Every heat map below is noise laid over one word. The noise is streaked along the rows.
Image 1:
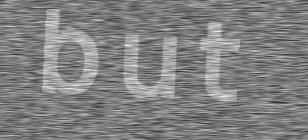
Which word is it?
but
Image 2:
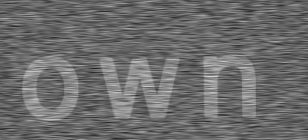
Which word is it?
own
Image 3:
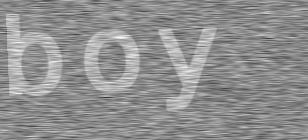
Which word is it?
boy
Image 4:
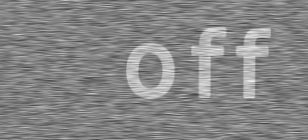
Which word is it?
off
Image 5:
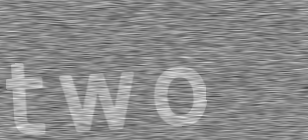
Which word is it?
two
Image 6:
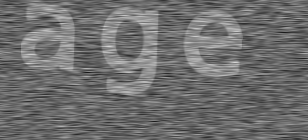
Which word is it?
age
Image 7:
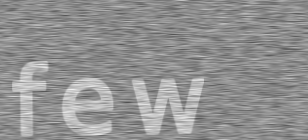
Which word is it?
few
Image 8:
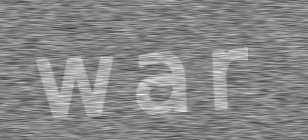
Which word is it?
war
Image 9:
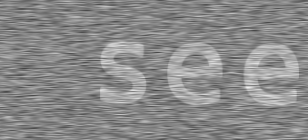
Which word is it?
see
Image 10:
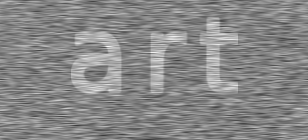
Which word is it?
art
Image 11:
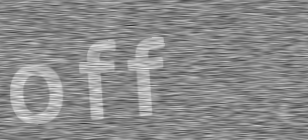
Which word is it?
off
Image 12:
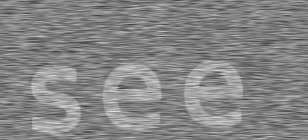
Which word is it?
see
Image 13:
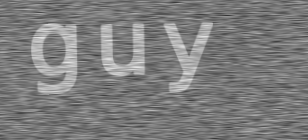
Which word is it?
guy
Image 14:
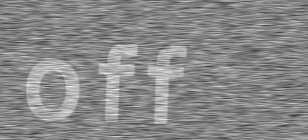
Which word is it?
off
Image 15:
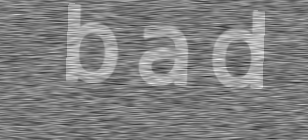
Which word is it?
bad
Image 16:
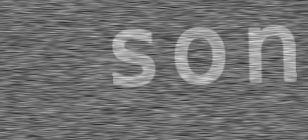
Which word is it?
son
